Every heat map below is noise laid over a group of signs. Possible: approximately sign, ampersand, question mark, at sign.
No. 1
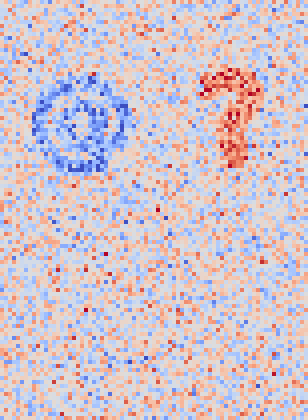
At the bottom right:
nothing
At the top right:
question mark
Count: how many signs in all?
2
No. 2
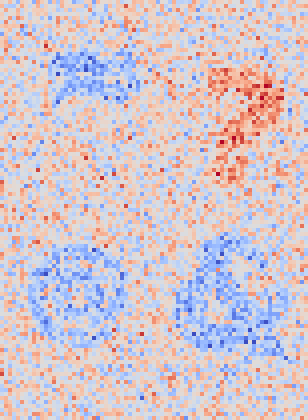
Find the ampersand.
bottom right
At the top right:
question mark
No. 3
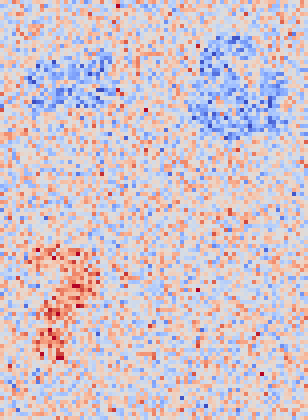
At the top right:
ampersand
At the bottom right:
nothing
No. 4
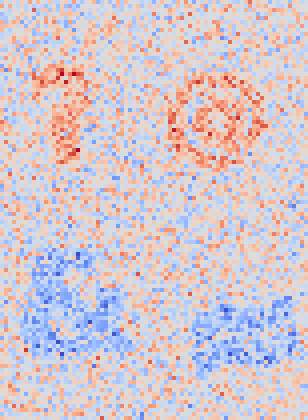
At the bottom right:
approximately sign
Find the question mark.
top left
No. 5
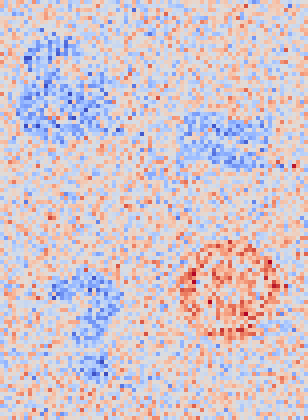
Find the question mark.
bottom left
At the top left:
ampersand
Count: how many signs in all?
4
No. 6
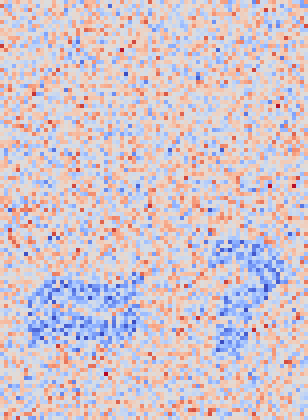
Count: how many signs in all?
2
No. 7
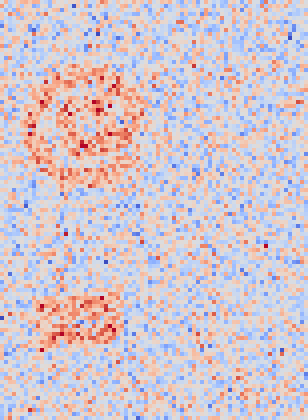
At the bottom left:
approximately sign
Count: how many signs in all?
2
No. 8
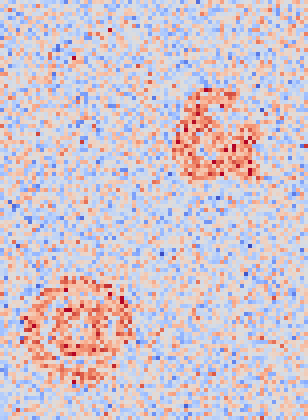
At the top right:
ampersand
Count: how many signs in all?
2
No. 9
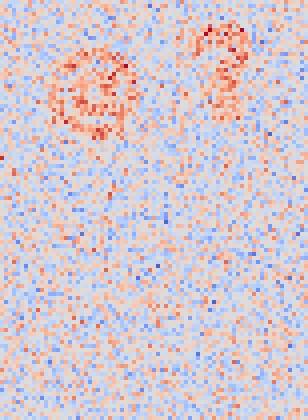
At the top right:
question mark
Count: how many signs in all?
2
